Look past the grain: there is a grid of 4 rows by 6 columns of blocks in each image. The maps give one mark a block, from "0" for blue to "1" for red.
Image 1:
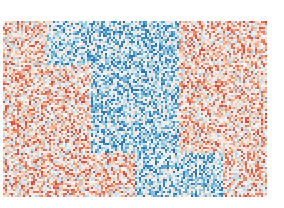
100011
110011
110011
111001
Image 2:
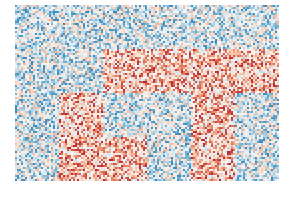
000000
001111
010010
011010
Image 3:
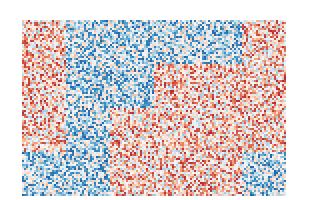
100001
100111
101111
001110
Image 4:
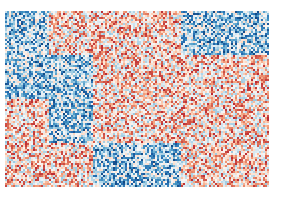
011100
001111
101111
110011
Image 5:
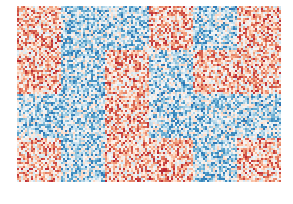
100101
101011
001000
101101
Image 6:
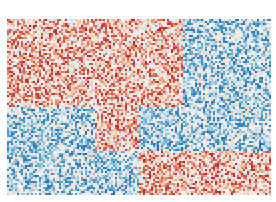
111100
111100
001000
000111
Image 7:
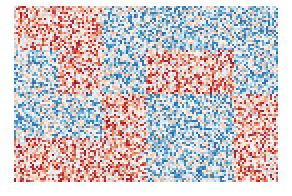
110000
010110
001001
111001
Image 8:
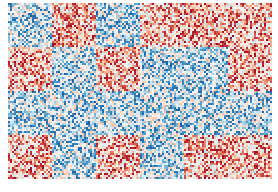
010111
101001
000000
101011
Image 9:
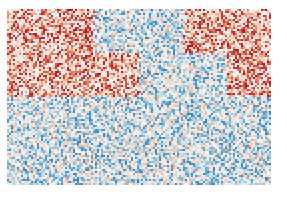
110011
111001
000000
000000
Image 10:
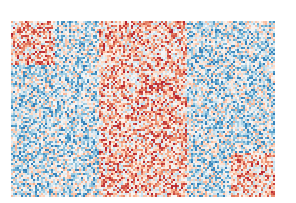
101100
001100
001100
001101
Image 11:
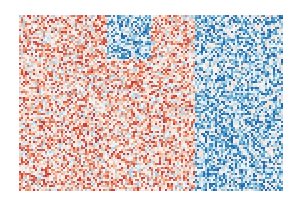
110100
111100
111100
111100
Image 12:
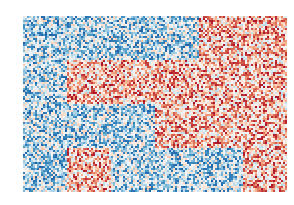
000011
011111
000111
010001
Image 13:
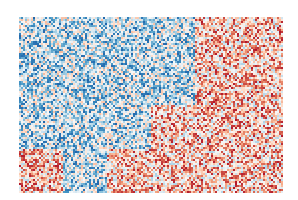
000011
000011
000111
101111
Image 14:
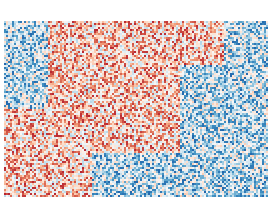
011110
011100
111100
110000
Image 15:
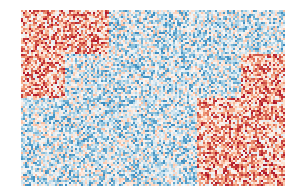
110000
100001
000011
000011
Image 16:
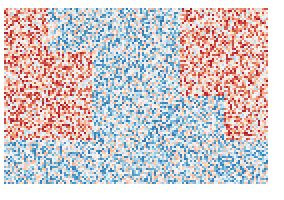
100011
110011
110001
000000
